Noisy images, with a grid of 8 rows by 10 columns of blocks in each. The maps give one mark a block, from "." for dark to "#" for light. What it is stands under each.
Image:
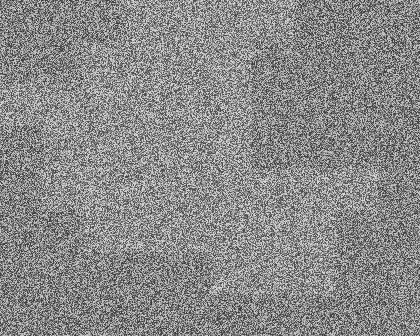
. . . # # # # . . .
. . # # # # . . . .
# # # # # # . . . .
. # # # # # . . . .
. # # # # # # # # .
. . # # # # # # . .
. . . . . # # # . .
. . . . . . . . . .
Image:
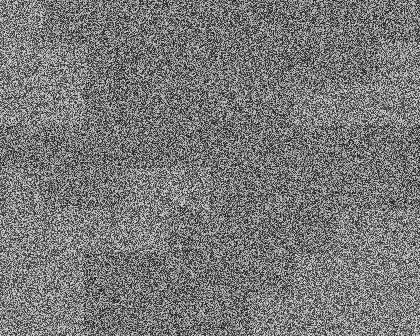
# . . . . . . . . .
# # . . . . . . . #
# # . . . . . # # #
. . . . . . . . . .
# . . # # . . . . .
# # # # . . . . # #
# # . . . . . # # #
# # . . . . # # # #
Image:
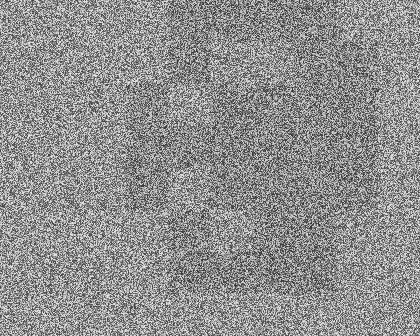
# # # # . . . . # #
# # # # . # # . . #
# # # . # . . . . #
# # # . . . . . . #
# # # . # . . . . #
# # # # . # . . # #
# # # # . . . . # #
# # # # # # # # # #
